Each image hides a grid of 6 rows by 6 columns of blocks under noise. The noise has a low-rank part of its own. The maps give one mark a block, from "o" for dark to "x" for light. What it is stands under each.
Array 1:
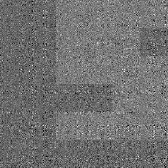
ooxxxx
ooxxxo
ooxxxx
ooooxx
ooxxxx
oooooo
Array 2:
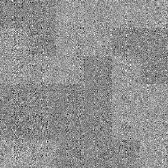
ooxxxx
xoxxoo
xxxoxo
ooooxx
ooooxx
xxooox
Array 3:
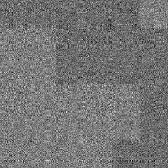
ooooox
xxoooo
xxoooo
xxxxxo
xxxxxo
xxxxoo
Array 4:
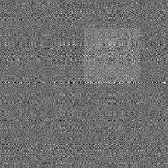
oooooo
oooxxo
oooxxo
oooooo
oooooo
oooooo
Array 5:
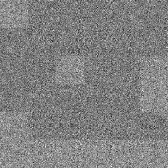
xooooo
oooooo
ooxoox
ooooox
xooooo
xxxxxx
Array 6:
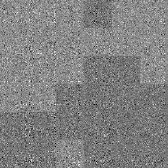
xxxoxx
xxxxxx
xxxoox
xxoooo
oooooo
ooxooo
